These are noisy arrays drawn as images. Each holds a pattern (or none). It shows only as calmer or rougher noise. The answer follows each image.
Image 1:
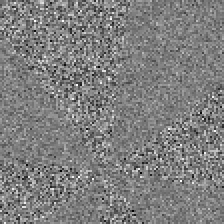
spokes from one point
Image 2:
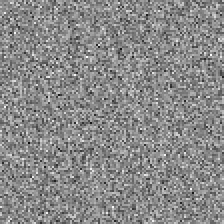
only noise
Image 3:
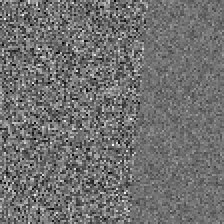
a sharp edge
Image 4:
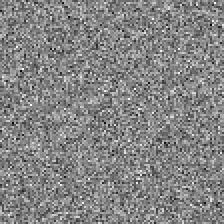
only noise
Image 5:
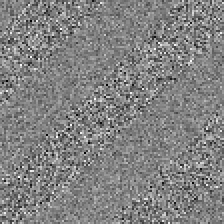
diagonal stripes
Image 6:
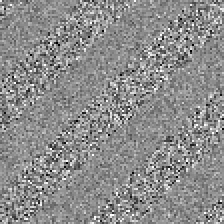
diagonal stripes
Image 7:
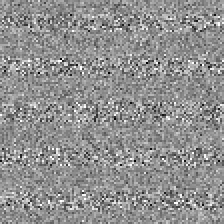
horizontal stripes
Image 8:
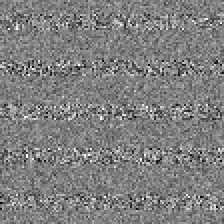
horizontal stripes
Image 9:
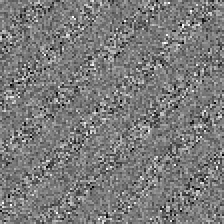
diagonal stripes
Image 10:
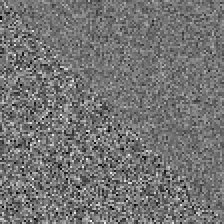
a sharp edge
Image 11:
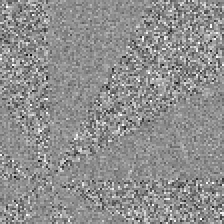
spokes from one point
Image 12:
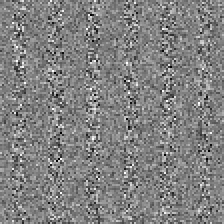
vertical stripes
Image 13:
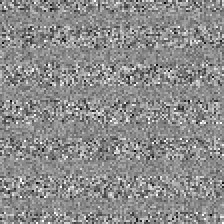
horizontal stripes
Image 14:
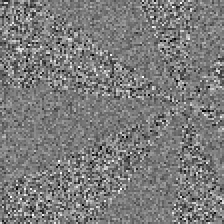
spokes from one point
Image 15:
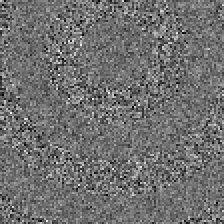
rings round one point
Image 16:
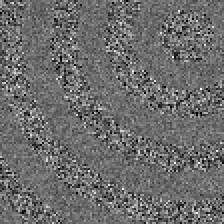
rings round one point
